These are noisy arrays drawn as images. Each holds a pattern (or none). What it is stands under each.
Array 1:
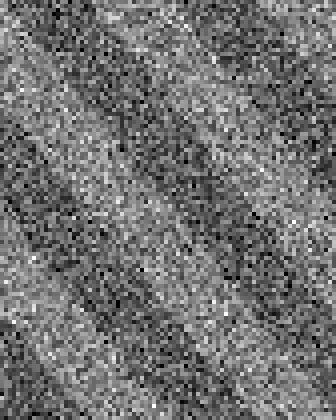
diagonal stripes
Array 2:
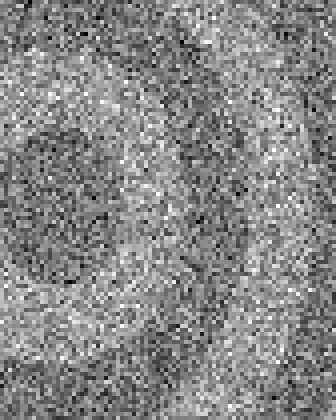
rings round one point
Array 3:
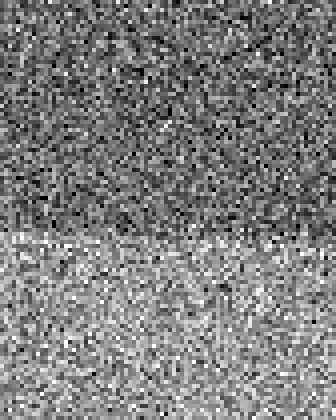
a sharp edge
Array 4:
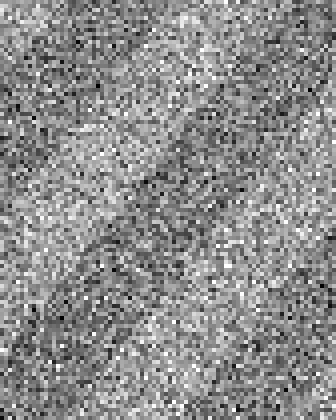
diagonal stripes
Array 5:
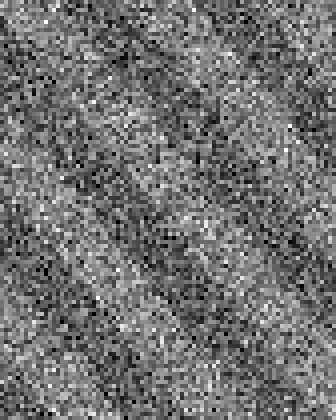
diagonal stripes
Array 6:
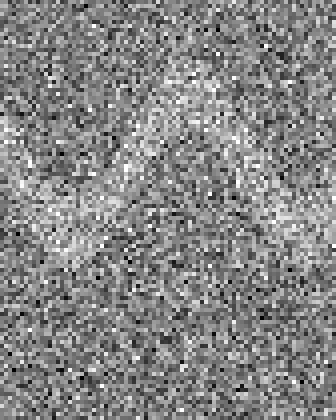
a wavy band
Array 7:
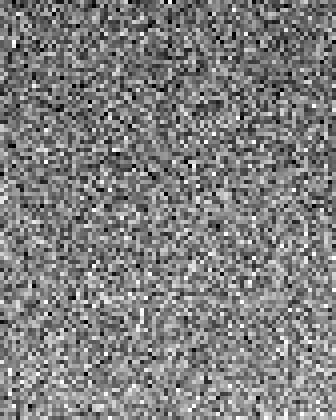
a smooth slope
